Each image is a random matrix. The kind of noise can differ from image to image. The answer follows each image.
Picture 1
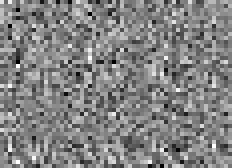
low rank plus noise
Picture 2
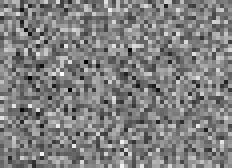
independent entries
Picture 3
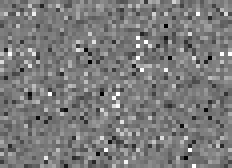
heavy tails
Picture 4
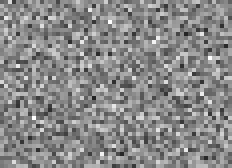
independent entries
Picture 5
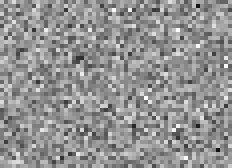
independent entries
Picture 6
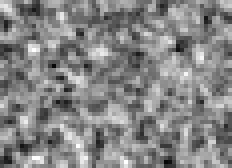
blotchy
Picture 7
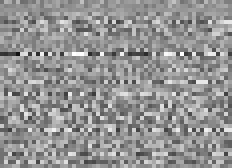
rows of uneven size
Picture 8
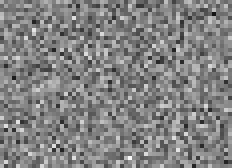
independent entries
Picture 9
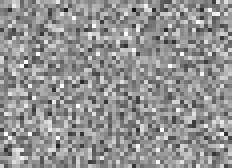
independent entries
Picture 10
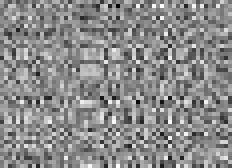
low rank plus noise
